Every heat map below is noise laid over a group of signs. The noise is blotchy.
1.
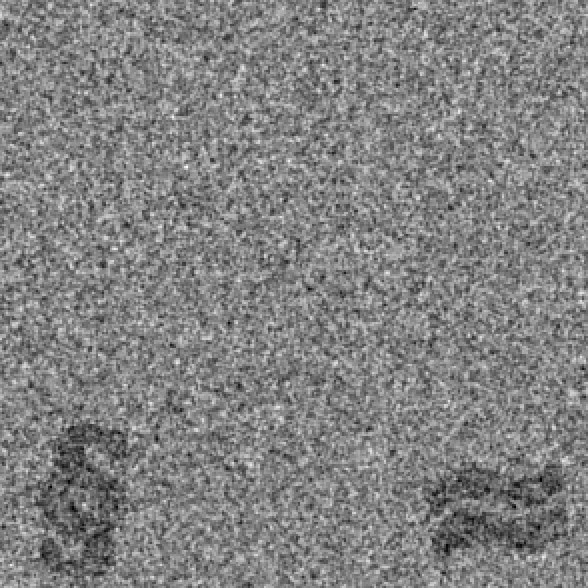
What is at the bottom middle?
nothing
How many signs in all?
2
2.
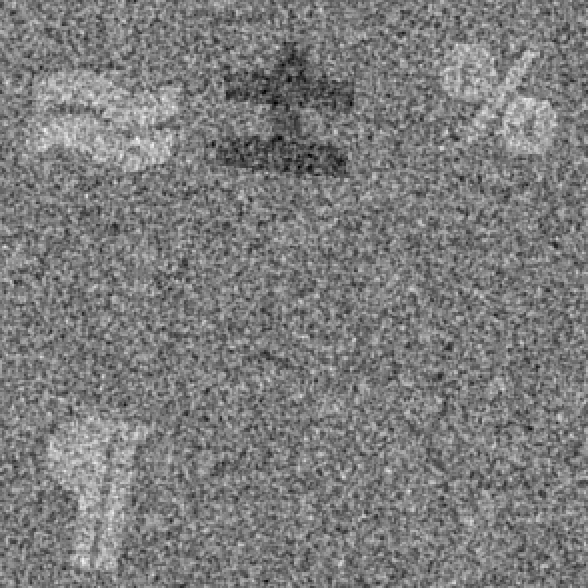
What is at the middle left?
nothing
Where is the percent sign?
top right
